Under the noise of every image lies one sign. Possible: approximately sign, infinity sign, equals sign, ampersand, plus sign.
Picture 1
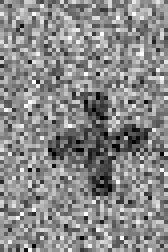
plus sign
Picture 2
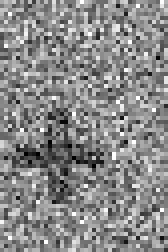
plus sign
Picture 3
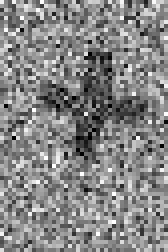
plus sign
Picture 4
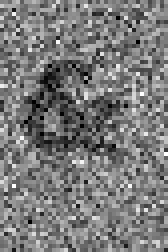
ampersand
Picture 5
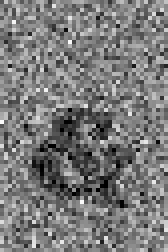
ampersand
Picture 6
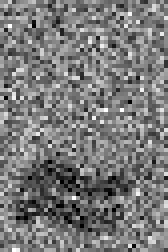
approximately sign
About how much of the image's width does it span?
two thirds
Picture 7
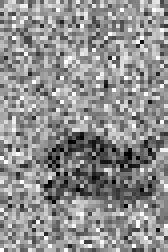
approximately sign
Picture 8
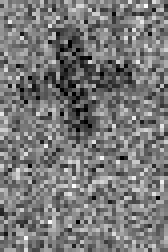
plus sign
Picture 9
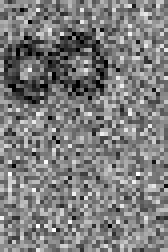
infinity sign
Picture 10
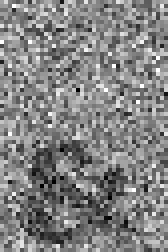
ampersand
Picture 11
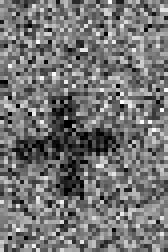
plus sign
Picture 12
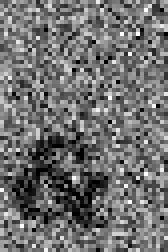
ampersand
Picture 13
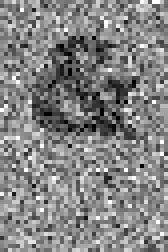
ampersand
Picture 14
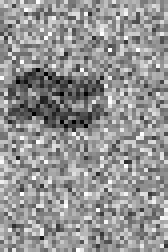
approximately sign
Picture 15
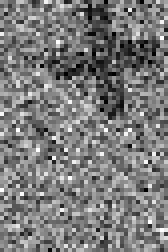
plus sign
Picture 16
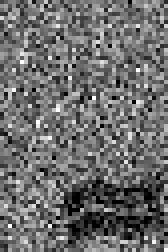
approximately sign
